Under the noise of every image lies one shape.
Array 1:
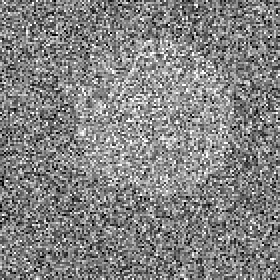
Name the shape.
disc
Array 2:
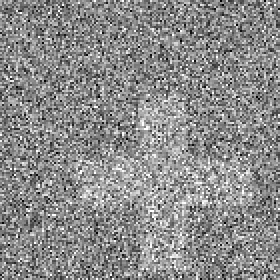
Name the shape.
cross
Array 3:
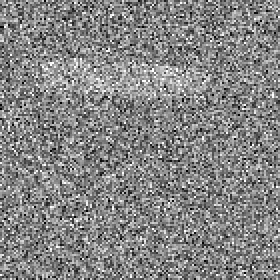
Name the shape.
bar
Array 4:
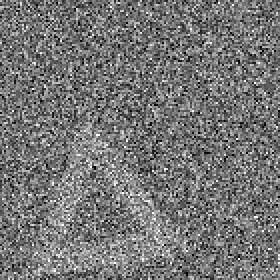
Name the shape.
triangle frame
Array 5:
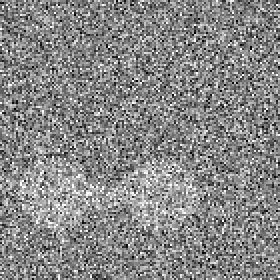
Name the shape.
dumbbell
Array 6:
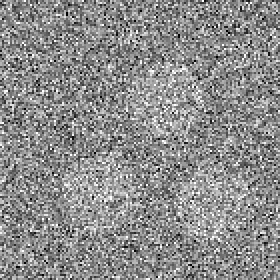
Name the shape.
three dots
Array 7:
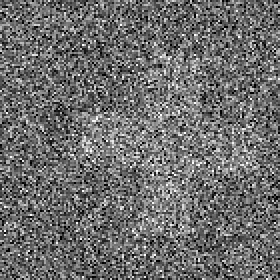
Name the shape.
cross
